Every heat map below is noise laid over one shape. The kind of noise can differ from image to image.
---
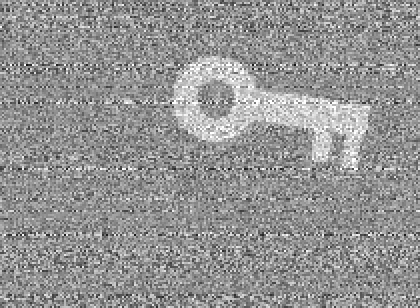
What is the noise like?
rows of uneven size
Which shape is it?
key
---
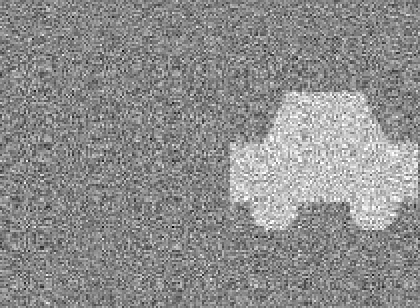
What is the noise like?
low rank plus noise
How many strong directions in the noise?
three or four
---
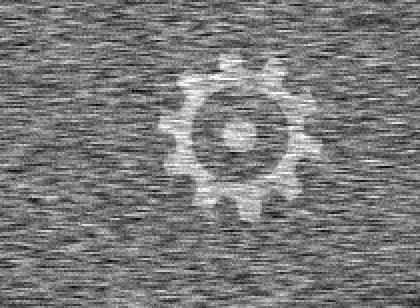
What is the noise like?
streaked along the rows
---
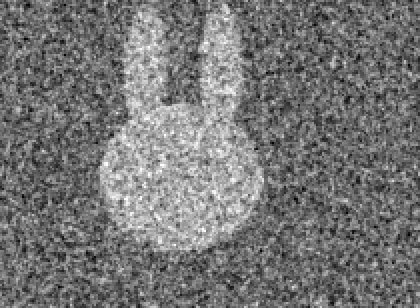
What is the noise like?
blotchy
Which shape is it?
rabbit's head
